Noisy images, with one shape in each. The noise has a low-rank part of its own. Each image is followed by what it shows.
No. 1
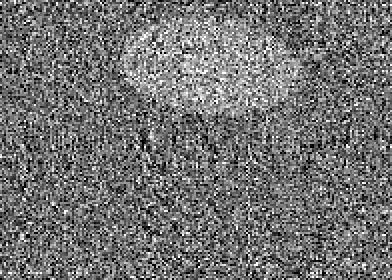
ellipse
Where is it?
top middle
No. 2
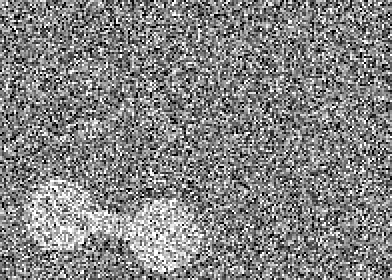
dumbbell
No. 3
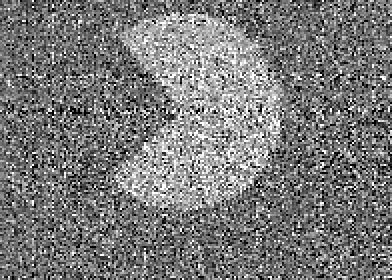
disc with a wedge cut out
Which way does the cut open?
left
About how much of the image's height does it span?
two thirds
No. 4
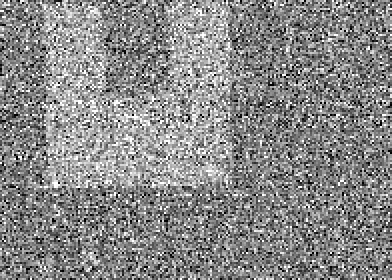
square with a notch
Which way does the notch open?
up
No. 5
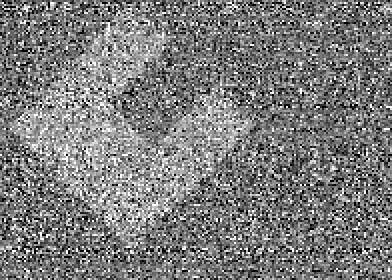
square with a notch
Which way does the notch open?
up and right
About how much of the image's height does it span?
nearly all
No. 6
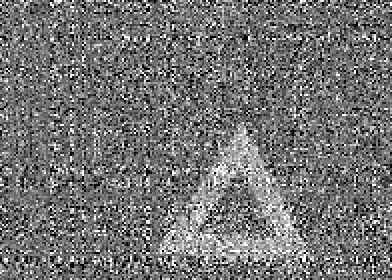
triangle frame
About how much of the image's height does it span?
half
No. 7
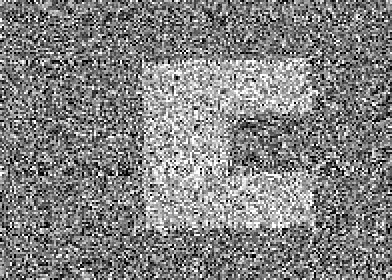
square with a notch
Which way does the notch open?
right
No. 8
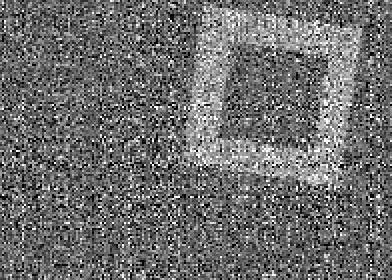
square frame
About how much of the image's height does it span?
two thirds
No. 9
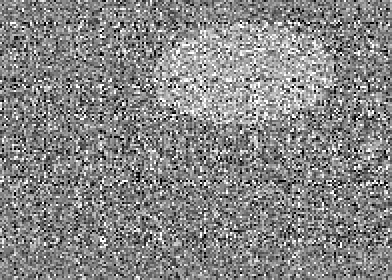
ellipse
